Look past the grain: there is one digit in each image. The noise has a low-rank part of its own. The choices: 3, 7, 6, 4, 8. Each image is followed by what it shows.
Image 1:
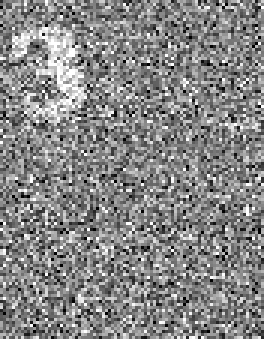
3
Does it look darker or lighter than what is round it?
lighter
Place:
top left
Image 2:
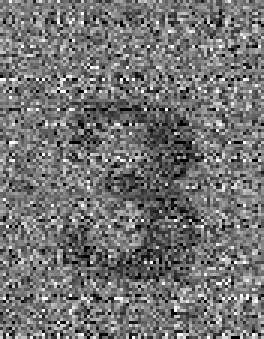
3
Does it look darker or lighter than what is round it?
darker
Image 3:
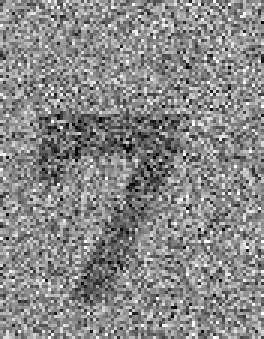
7
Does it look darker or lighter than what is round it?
darker
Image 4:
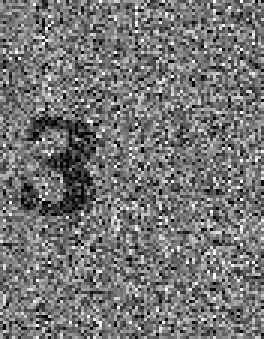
3
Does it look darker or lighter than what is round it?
darker
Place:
middle left
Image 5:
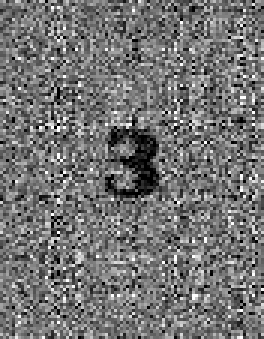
3
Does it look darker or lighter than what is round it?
darker
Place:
centre
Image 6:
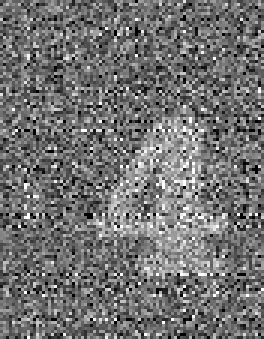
4
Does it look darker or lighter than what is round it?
lighter
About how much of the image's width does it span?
half
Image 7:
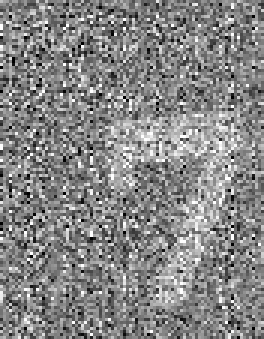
7
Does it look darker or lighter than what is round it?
lighter
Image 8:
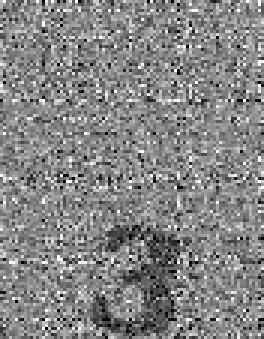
3
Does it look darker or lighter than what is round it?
darker
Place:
bottom middle
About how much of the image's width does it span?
a third
